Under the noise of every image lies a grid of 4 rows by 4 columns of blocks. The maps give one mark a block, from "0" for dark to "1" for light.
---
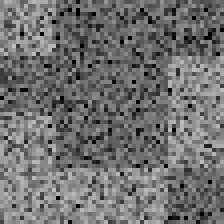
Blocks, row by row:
1000
0001
1001
1110
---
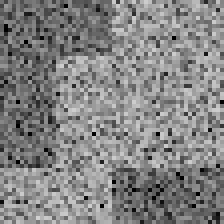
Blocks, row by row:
0011
0111
0111
1100
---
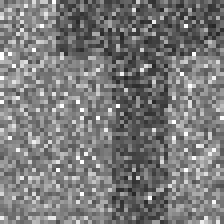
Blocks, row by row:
1000
1101
1101
1101
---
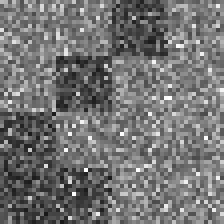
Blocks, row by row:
1101
1011
0111
0011
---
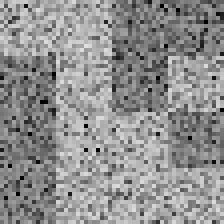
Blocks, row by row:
1100
0101
0110
0111
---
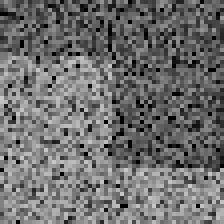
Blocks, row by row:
0000
1100
1100
1111
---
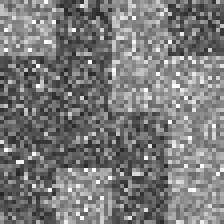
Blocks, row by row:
1010
0011
0001
0101
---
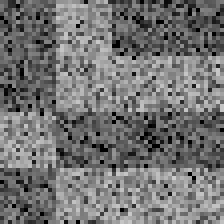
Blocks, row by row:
0100
0111
1000
0111
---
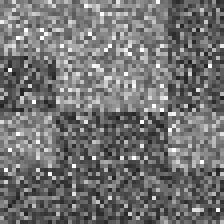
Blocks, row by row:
1110
0110
1001
0000
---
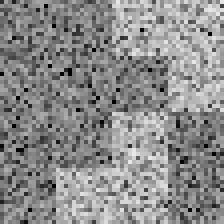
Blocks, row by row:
0011
0001
0010
0110
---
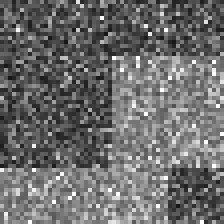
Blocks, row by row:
0000
0011
0011
1110
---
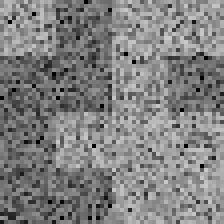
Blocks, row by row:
1011
0010
0111
0011
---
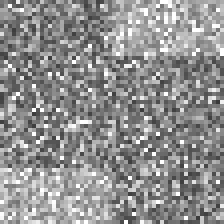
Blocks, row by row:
0011
0000
0000
1100
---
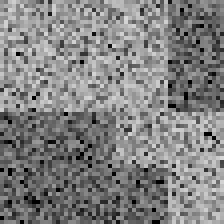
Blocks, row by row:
1110
1110
0011
0001
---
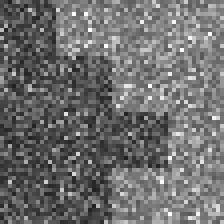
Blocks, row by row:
0111
0011
0001
0011
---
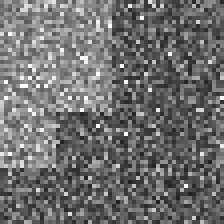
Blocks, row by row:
1100
1100
1000
0000
